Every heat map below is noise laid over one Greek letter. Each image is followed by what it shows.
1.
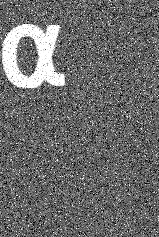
alpha
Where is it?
top left
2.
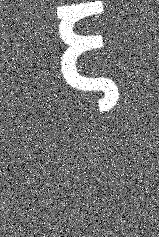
xi
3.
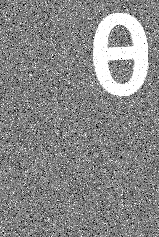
theta
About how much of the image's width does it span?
a third
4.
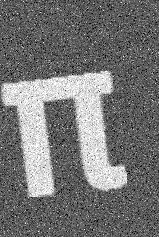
pi
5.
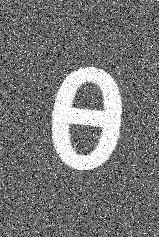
theta
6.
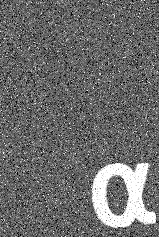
alpha
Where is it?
bottom right
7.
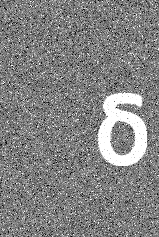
delta
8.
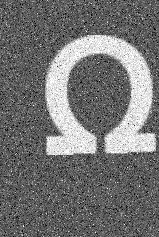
omega
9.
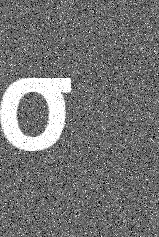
sigma
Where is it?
middle left
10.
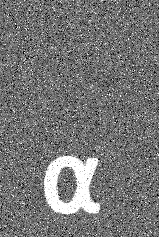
alpha
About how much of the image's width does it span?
a third
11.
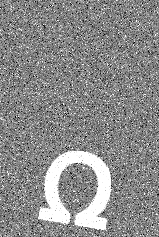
omega
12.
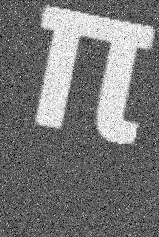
pi
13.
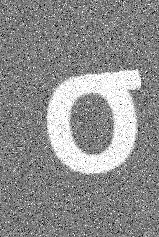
sigma
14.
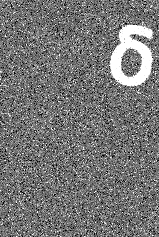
delta
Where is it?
top right
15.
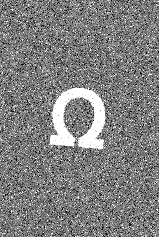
omega
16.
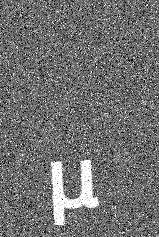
mu
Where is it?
bottom middle
